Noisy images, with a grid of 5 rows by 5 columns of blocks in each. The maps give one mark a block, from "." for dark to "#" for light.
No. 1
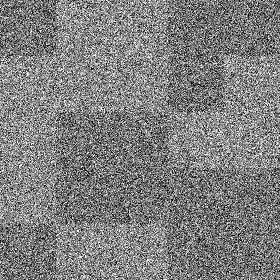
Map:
. # # . .
# # # . #
# . . # #
# . . . .
. # # . .
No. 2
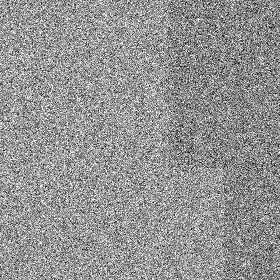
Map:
# # # . .
# # # . .
# # # . .
# # # # .
# # # # .
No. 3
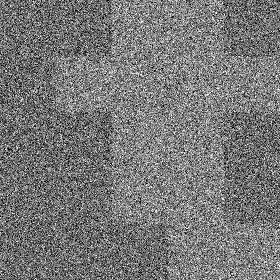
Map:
. . # # .
. # # # #
. . # # .
. . # # .
. . . # #
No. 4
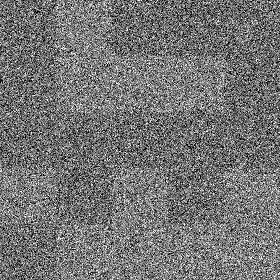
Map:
. # . . .
. # # # .
. . . . .
# . # . #
. # # # #
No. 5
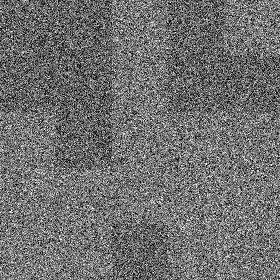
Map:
. . # . #
. . # . .
# . # # #
# # # # #
# # . # #
